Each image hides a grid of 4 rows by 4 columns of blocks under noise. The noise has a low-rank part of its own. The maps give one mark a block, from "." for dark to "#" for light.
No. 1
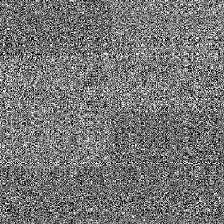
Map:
. . # #
# # # #
# # . .
. . . .
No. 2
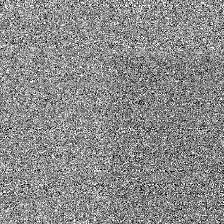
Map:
# # # #
# # . .
# # . .
# # . .
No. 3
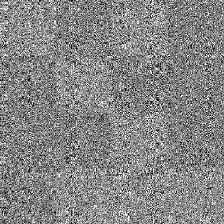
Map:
# . # .
. # . .
. . # .
. # # #
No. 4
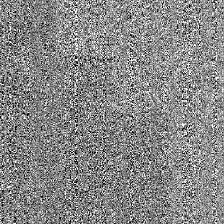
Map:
. # # #
. . # #
. . . #
. . . #
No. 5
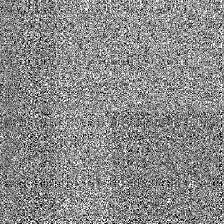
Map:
. # # #
. # # #
. # . .
. # . .
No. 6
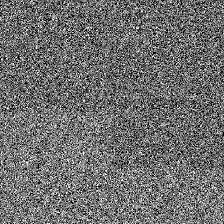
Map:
. . . .
. . . .
# # . .
# # # #
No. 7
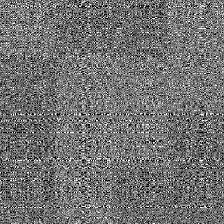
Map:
# . . #
. # # #
. # # .
. # . .
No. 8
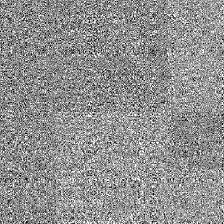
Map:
. . . #
. . . #
. # # .
. # # #
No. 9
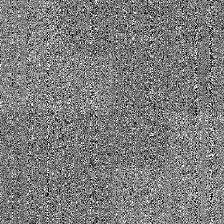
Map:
# . . .
# # . .
. . . #
. . # #
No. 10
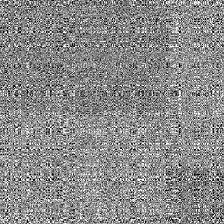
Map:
. . . #
. . . #
# # # #
# # # .
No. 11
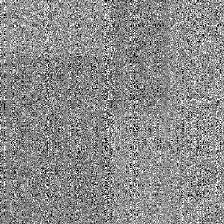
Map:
# # . #
. . . #
. . # #
. . # #
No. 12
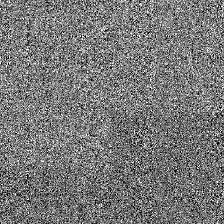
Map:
# # # #
# # # #
# # . .
. . . .
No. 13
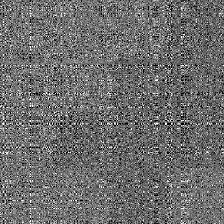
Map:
# # # .
# # . .
# . . .
# # . #
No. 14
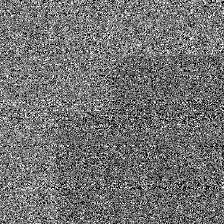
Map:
# # # #
# # . .
# . . .
# . . .
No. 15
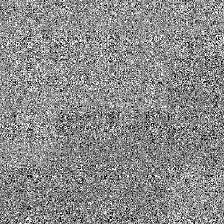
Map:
# # # #
# # # .
# . . .
. . . #
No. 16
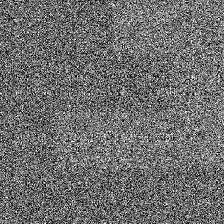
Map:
. . # #
. . . #
. # # #
. . . .
